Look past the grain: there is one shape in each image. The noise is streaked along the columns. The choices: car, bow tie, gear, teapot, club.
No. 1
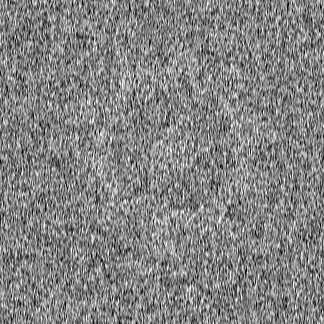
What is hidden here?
light gear
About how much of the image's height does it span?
two thirds
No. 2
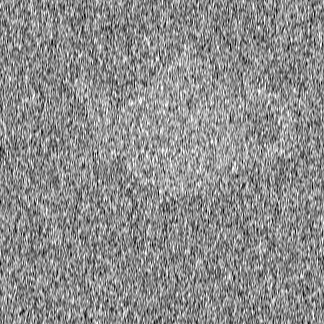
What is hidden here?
light teapot
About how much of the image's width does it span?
two thirds
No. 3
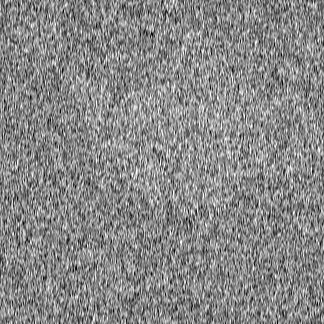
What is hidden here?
light teapot
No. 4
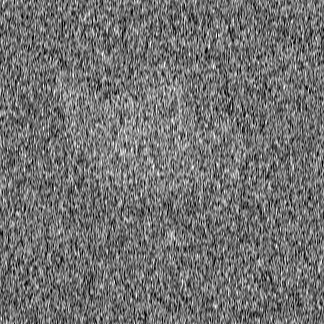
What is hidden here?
light teapot
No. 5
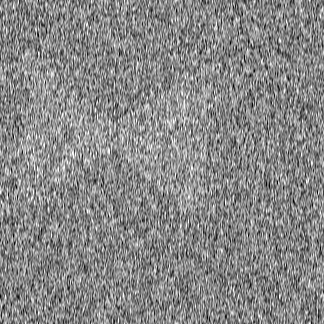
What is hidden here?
light bow tie
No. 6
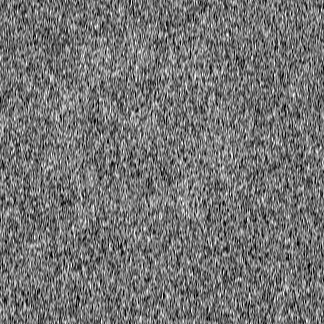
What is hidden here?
light gear
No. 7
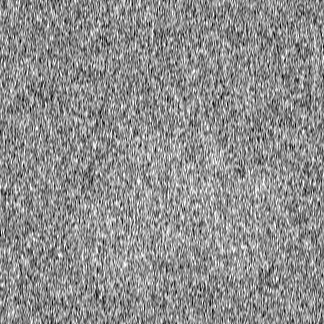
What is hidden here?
light car
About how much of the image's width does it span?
two thirds
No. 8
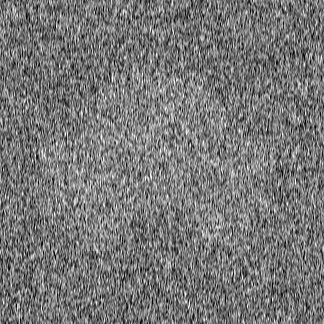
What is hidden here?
light car
